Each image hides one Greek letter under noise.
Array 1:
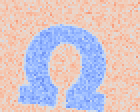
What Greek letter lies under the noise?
omega
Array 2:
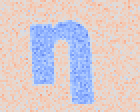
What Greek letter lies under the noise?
eta
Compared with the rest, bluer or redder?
bluer
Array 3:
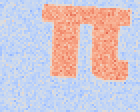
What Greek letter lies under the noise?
pi
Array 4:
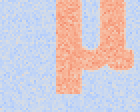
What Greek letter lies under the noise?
mu
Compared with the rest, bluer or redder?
redder
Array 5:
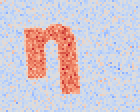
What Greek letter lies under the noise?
eta
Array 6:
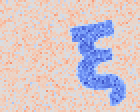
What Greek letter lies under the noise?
xi
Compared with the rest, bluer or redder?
bluer
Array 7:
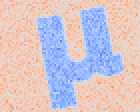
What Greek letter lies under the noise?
mu
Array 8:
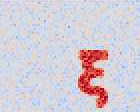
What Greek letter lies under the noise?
xi
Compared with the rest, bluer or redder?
redder
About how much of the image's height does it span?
half
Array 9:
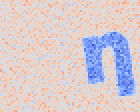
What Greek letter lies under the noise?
eta
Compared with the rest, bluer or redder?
bluer
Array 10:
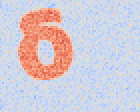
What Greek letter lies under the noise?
delta
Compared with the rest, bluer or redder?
redder
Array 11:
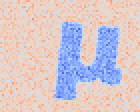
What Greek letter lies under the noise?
mu
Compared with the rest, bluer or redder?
bluer
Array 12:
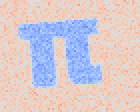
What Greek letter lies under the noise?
pi
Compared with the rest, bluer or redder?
bluer
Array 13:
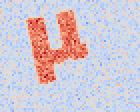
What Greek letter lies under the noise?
mu
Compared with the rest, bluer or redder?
redder
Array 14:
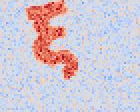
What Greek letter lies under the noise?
xi
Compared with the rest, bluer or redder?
redder
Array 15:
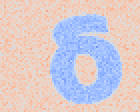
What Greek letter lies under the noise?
delta
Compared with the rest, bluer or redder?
bluer
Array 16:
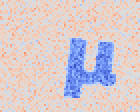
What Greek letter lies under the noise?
mu
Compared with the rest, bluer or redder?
bluer
